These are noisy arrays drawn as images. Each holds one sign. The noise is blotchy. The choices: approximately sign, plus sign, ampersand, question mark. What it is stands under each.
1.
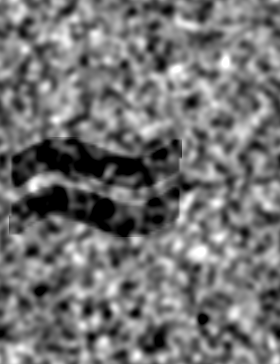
dark approximately sign
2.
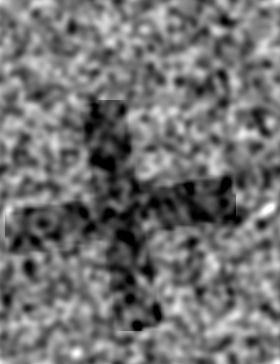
dark plus sign
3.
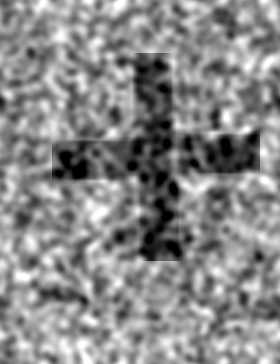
dark plus sign
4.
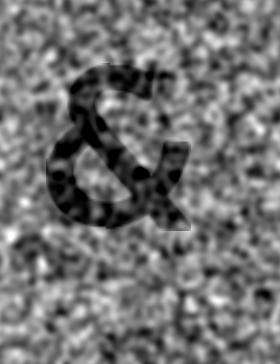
dark ampersand
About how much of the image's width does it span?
half
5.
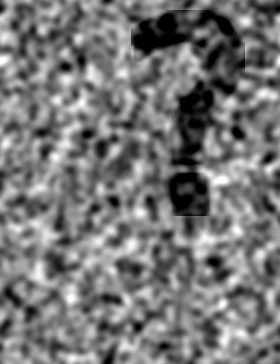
dark question mark
